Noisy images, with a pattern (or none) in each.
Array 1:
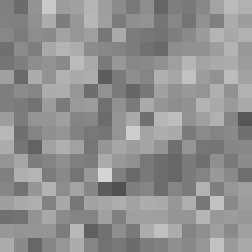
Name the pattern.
spokes from one point
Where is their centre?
bottom left
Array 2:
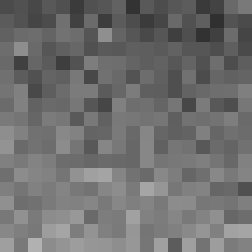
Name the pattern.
a smooth slope
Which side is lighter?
bottom
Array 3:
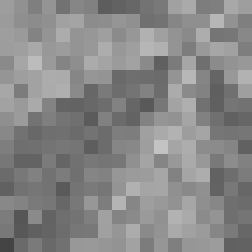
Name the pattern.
spokes from one point
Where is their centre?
top right
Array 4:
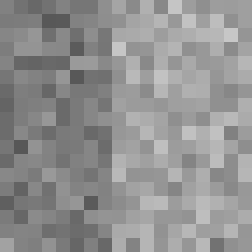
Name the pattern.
a sharp edge
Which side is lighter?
right
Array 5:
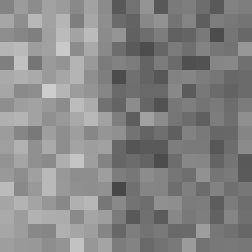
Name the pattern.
a sharp edge
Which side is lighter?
left
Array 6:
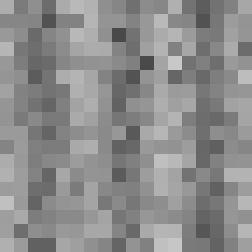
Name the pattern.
vertical stripes
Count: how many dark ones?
3
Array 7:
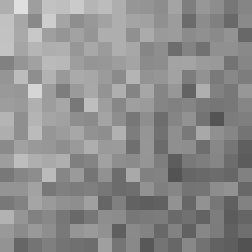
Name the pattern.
a smooth slope
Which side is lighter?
top left
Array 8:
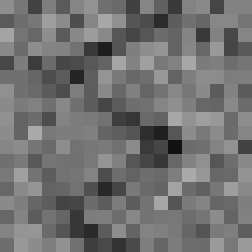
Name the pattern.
a wavy band
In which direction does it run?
top to bottom
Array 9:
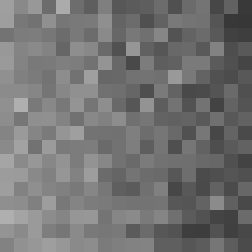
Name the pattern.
a smooth slope
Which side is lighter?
left
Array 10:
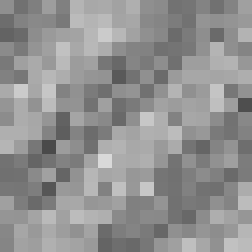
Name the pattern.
diagonal stripes
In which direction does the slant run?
bottom left to top right
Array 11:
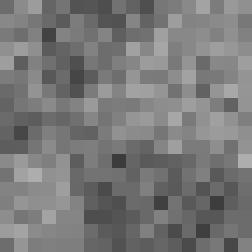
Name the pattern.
spokes from one point
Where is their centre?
middle left
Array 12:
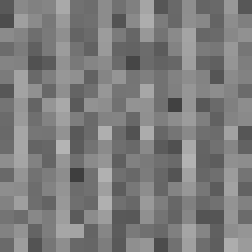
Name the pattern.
vertical stripes
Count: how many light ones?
6
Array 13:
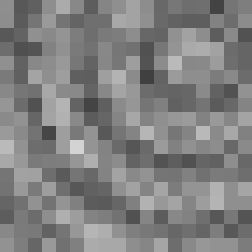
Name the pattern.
rings round one point
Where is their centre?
top right
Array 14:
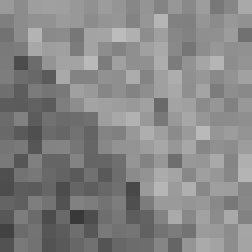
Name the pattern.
a sharp edge
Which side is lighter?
top right
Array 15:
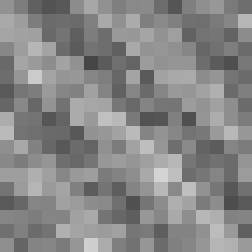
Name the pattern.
diagonal stripes
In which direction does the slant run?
top left to bottom right
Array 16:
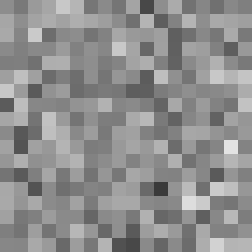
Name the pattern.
only noise
